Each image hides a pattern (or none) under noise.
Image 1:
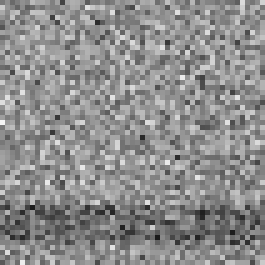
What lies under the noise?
one band of rows
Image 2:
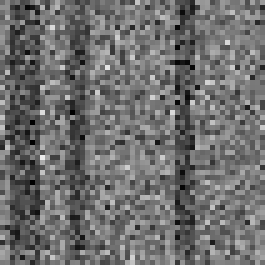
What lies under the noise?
bands of columns
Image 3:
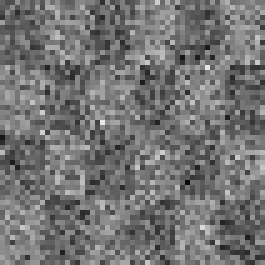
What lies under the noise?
a checkerboard
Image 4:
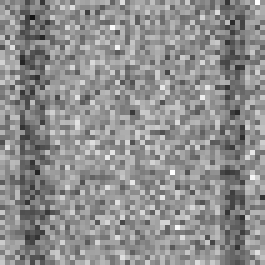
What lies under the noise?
bands of columns
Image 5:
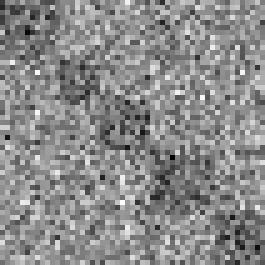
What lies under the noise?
blocks along the diagonal
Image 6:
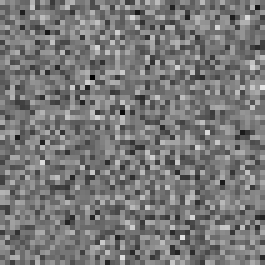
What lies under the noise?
only noise
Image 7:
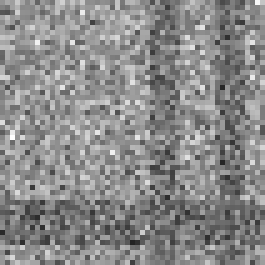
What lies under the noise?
bands of rows crossing bands of columns
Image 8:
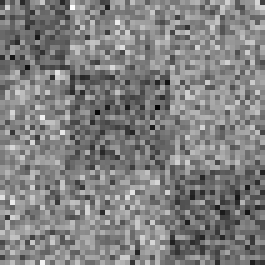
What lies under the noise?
blocks along the diagonal
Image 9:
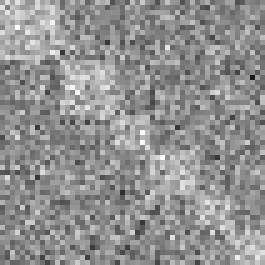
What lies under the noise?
blocks along the diagonal
